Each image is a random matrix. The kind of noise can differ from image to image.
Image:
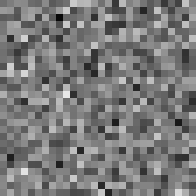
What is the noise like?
low rank plus noise
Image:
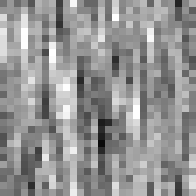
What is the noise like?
streaked along the columns
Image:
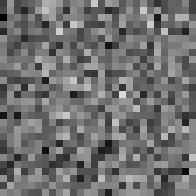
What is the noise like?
independent entries
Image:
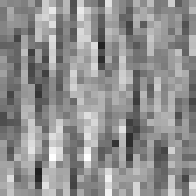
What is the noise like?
streaked along the columns
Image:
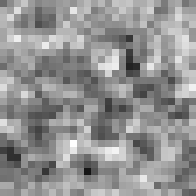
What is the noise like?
blotchy
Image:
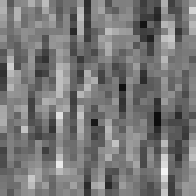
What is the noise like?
streaked along the columns
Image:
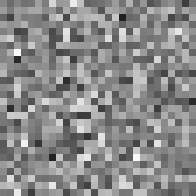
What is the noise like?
low rank plus noise
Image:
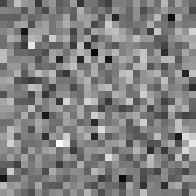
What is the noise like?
independent entries
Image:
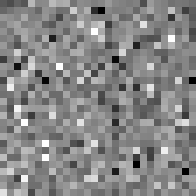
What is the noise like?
heavy tails
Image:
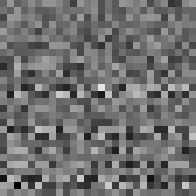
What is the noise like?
rows of uneven size
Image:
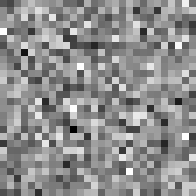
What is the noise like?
independent entries
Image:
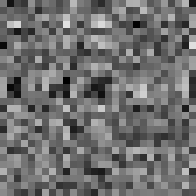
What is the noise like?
low rank plus noise
